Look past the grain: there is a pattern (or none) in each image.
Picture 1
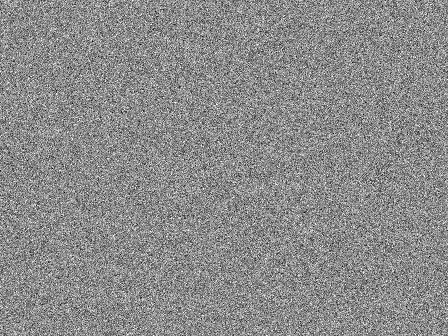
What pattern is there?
only noise
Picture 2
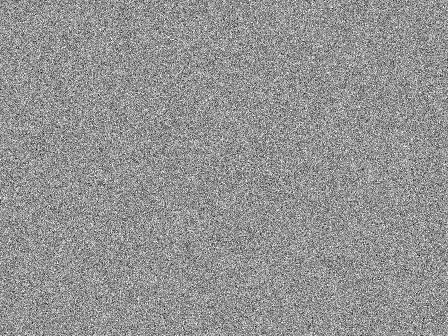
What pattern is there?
only noise
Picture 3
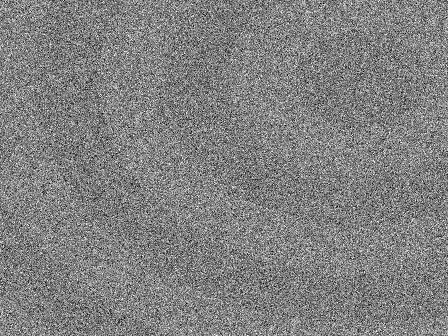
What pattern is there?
rings round one point
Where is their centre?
top right
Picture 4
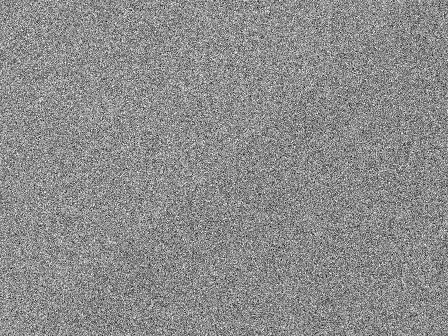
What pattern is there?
a sharp edge
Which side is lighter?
top left
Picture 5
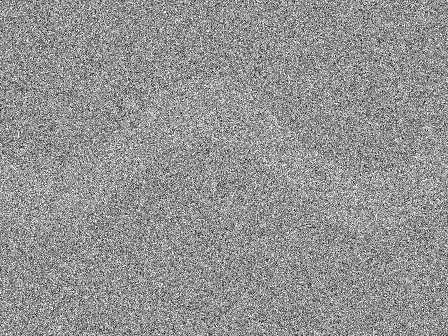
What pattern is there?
a wavy band
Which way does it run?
left to right
